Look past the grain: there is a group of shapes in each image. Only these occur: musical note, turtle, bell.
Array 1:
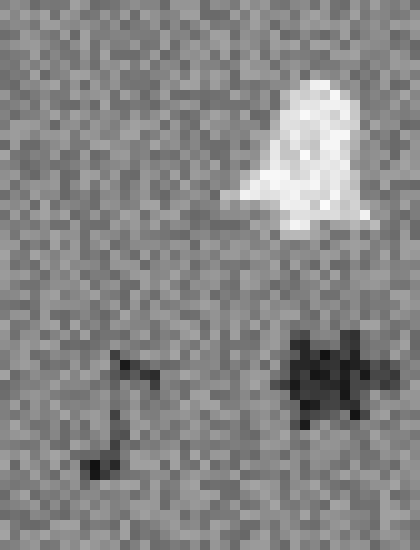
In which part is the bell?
top right
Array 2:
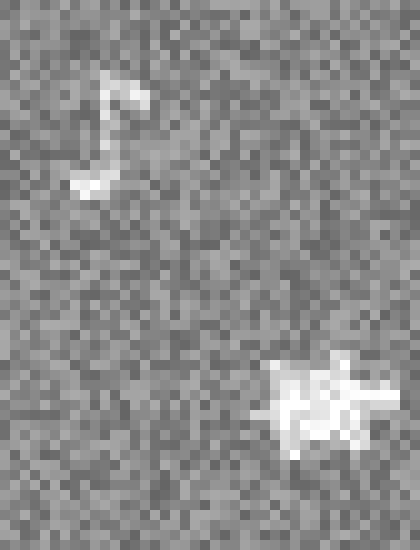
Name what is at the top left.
musical note
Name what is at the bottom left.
nothing
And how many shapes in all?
2
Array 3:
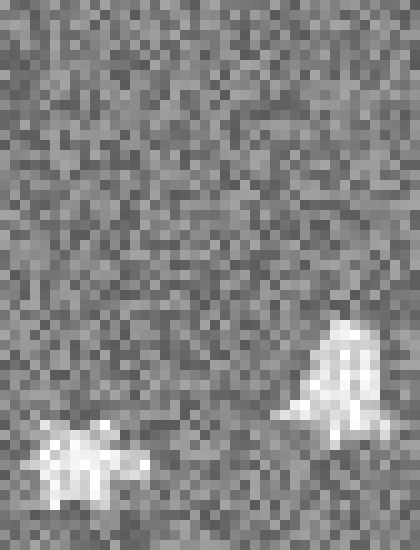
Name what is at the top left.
nothing
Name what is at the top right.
nothing
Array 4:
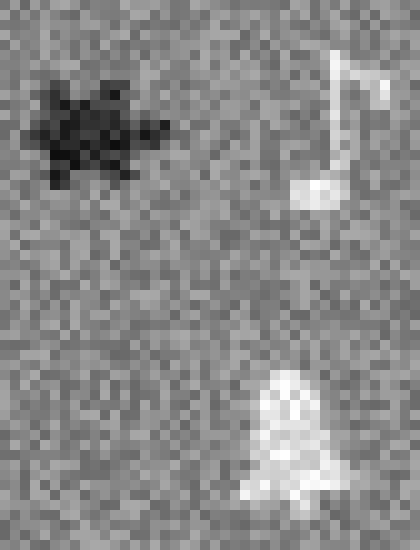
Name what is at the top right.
musical note
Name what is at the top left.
turtle
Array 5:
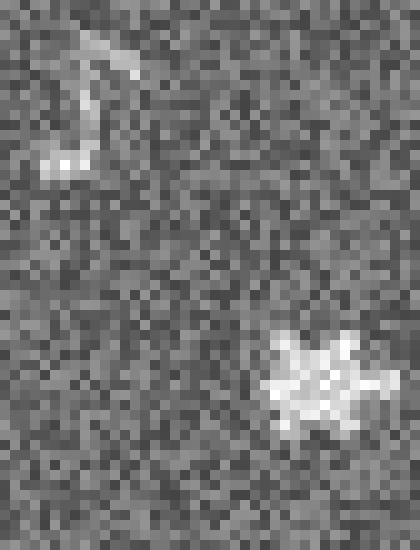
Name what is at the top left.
musical note
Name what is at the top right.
nothing
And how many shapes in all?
2
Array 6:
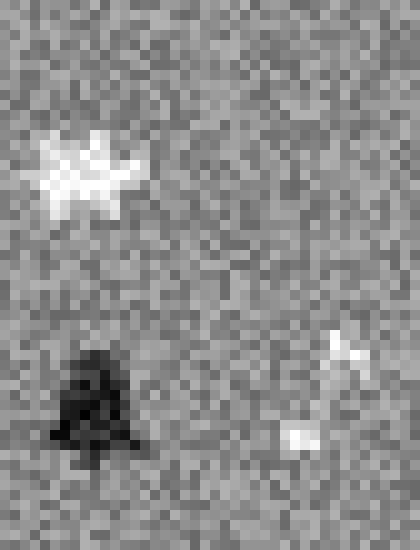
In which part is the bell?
bottom left
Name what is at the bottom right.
musical note
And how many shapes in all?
3
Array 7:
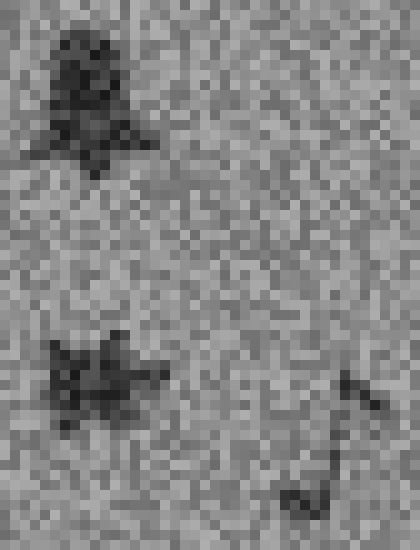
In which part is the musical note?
bottom right
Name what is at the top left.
bell
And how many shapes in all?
3
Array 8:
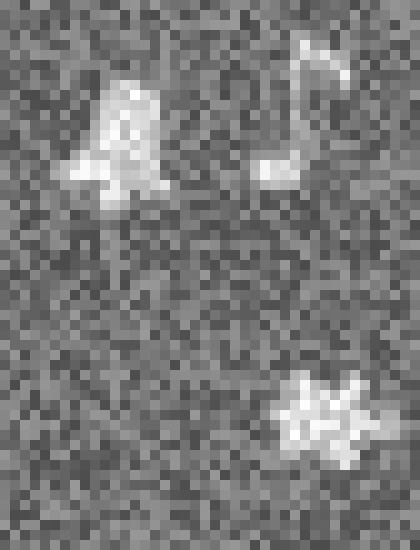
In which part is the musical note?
top right
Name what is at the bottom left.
nothing
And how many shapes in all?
3
